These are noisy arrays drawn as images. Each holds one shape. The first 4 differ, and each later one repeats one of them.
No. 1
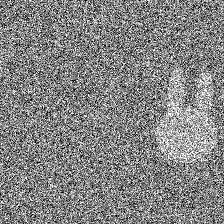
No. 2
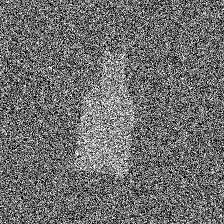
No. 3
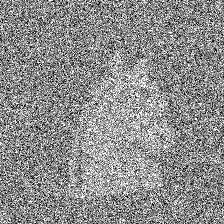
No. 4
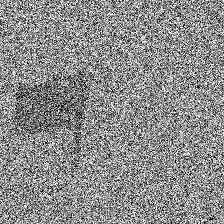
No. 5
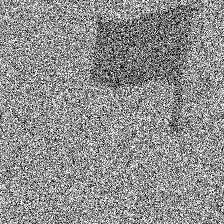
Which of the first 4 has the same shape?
4
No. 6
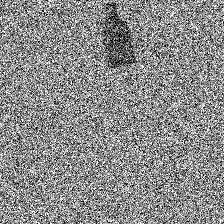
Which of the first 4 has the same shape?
2
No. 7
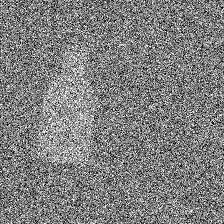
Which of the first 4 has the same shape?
2
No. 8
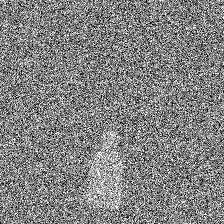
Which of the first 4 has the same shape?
2
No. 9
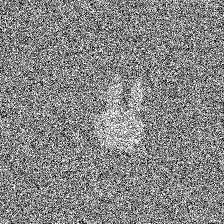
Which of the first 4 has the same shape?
1
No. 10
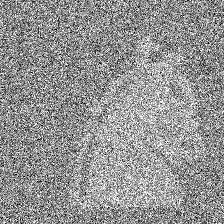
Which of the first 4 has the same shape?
3
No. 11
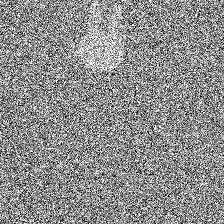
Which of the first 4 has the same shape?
1
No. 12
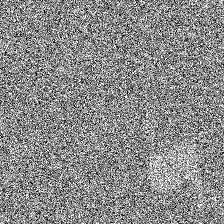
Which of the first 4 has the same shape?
4
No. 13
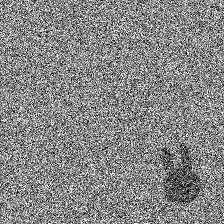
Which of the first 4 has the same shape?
1
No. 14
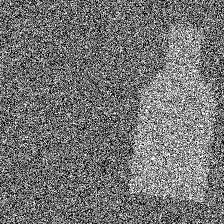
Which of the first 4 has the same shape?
2
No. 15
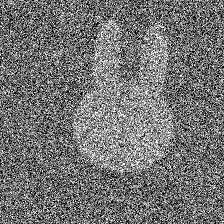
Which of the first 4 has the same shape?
1
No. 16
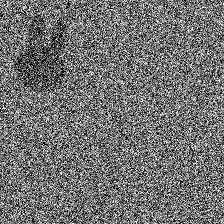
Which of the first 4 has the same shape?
1
